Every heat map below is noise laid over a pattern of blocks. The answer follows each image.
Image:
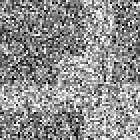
mirrored about the diagonal from the top left
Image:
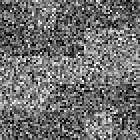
the same after a half turn
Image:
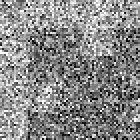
mirrored about the diagonal from the top left
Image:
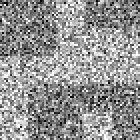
no symmetry
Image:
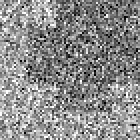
mirrored about the diagonal from the bottom left
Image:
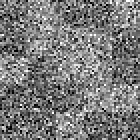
mirrored about the diagonal from the bottom left
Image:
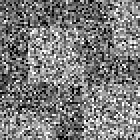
mirrored about the diagonal from the top left
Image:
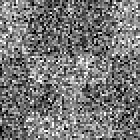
left and right mirror each other
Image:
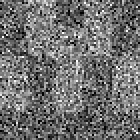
left and right mirror each other
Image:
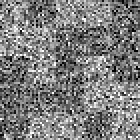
the same after a half turn
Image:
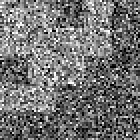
mirrored about the diagonal from the top left
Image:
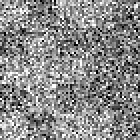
top and bottom mirror each other
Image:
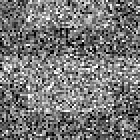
left and right mirror each other
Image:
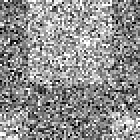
left and right mirror each other
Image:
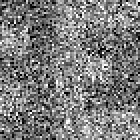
top and bottom mirror each other
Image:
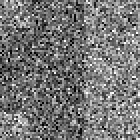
top and bottom mirror each other
